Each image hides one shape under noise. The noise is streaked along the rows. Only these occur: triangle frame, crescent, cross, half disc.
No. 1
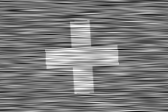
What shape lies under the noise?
cross
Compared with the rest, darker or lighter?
lighter
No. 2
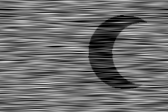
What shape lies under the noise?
crescent
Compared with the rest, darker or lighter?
darker
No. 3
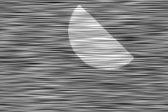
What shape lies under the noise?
half disc
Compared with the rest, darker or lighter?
lighter
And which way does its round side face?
down and left
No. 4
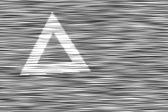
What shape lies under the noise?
triangle frame
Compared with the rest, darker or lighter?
lighter
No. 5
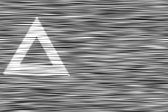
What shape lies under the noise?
triangle frame
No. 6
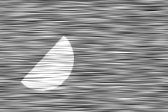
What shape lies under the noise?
half disc
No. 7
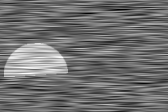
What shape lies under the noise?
half disc
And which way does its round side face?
up
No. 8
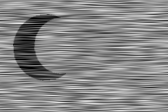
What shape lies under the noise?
crescent
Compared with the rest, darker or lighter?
darker
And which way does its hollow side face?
right
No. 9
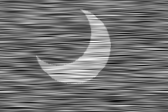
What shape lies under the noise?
crescent
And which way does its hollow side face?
up and left
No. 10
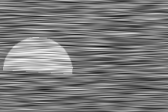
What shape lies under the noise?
half disc
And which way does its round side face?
up
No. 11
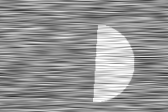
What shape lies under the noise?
half disc
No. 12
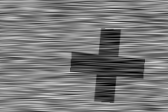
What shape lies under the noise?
cross
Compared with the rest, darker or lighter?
darker
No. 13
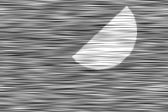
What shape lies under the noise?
half disc
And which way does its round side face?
down and right
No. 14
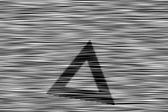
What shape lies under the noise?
triangle frame
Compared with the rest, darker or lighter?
darker
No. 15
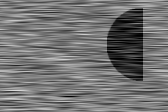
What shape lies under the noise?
half disc
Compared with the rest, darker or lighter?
darker
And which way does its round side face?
left
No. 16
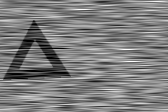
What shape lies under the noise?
triangle frame
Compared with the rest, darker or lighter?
darker
